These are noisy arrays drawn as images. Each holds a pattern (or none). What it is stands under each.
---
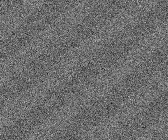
diagonal stripes
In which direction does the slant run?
bottom left to top right
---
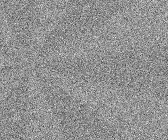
spokes from one point
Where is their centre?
middle left
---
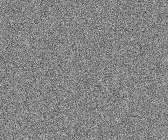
only noise
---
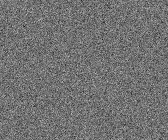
only noise
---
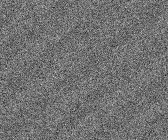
diagonal stripes
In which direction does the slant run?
bottom left to top right
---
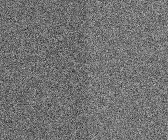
a sharp edge
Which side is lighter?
right
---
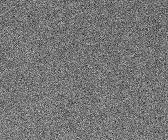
a smooth slope
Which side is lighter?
bottom left
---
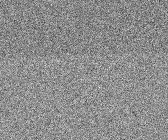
a sharp edge
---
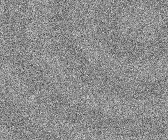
rings round one point
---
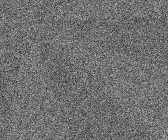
spokes from one point
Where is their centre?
top left
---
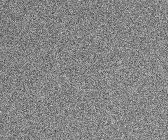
a smooth slope
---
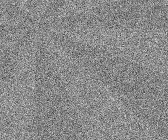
spokes from one point
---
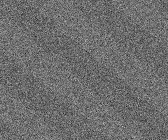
diagonal stripes
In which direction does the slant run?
top left to bottom right
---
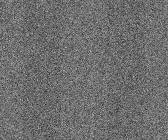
vertical stripes
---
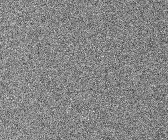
a smooth slope
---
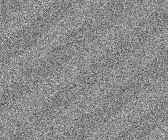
diagonal stripes
